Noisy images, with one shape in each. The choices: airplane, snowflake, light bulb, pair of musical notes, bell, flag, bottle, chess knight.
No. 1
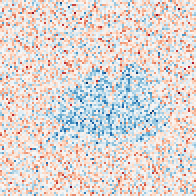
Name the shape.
chess knight
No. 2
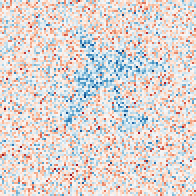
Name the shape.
airplane
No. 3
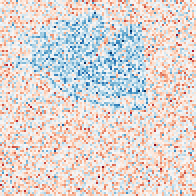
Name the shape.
chess knight
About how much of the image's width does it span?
two thirds
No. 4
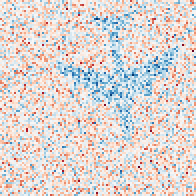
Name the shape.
airplane
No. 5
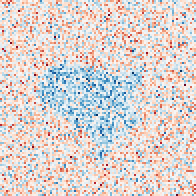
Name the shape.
bell
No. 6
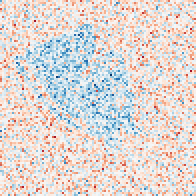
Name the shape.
chess knight
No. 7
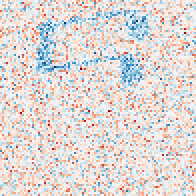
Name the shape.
pair of musical notes
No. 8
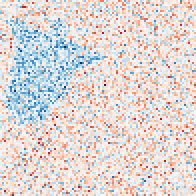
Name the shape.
bell
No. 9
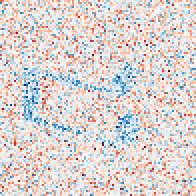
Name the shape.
pair of musical notes
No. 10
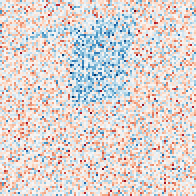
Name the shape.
flag
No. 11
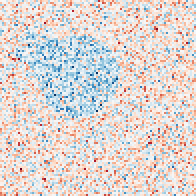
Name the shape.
light bulb
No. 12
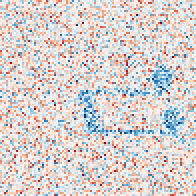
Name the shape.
pair of musical notes
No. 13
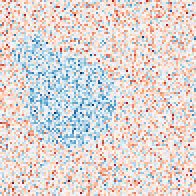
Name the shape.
light bulb
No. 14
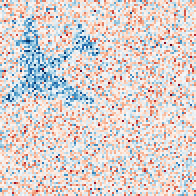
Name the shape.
airplane
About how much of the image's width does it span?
half
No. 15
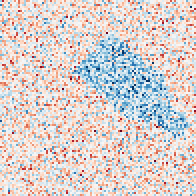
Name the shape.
bottle
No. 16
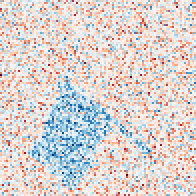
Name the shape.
flag
